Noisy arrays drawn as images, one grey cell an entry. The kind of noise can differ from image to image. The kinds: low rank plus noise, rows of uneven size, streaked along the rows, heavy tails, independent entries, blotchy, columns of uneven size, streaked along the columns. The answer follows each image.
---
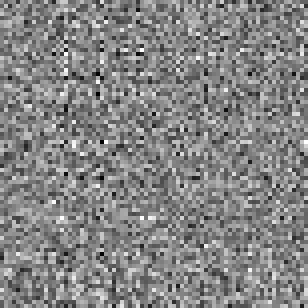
low rank plus noise
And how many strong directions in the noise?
five to eight
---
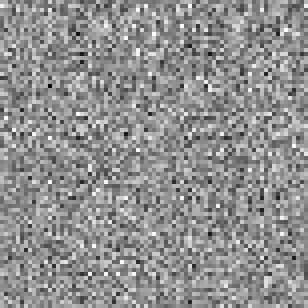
low rank plus noise
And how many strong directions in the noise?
two
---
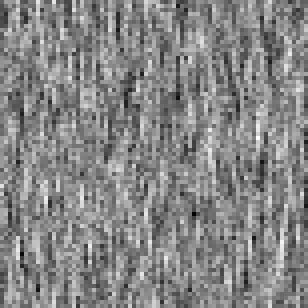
streaked along the columns
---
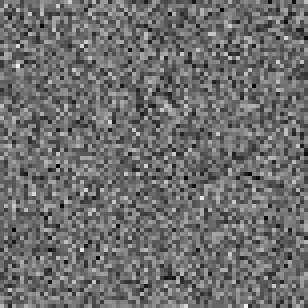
independent entries
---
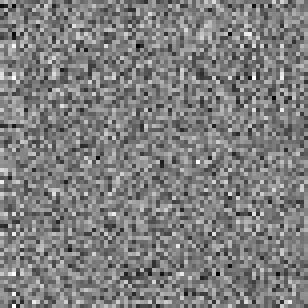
low rank plus noise
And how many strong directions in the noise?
one
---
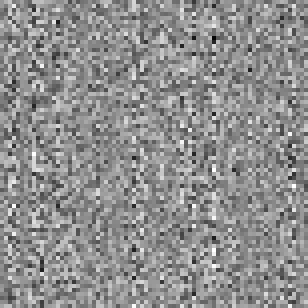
columns of uneven size
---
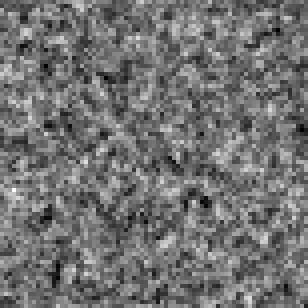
blotchy
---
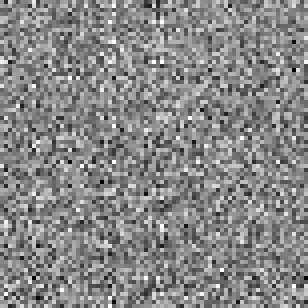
low rank plus noise
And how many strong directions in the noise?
five to eight
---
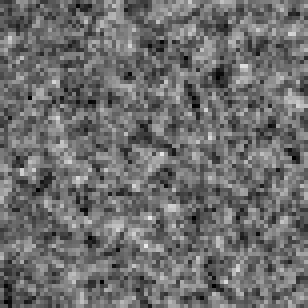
blotchy
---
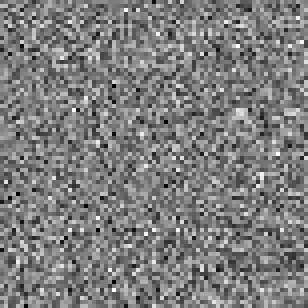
low rank plus noise
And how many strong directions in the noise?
three or four
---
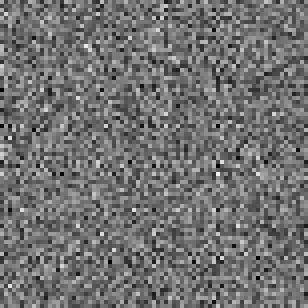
low rank plus noise
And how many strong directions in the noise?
one
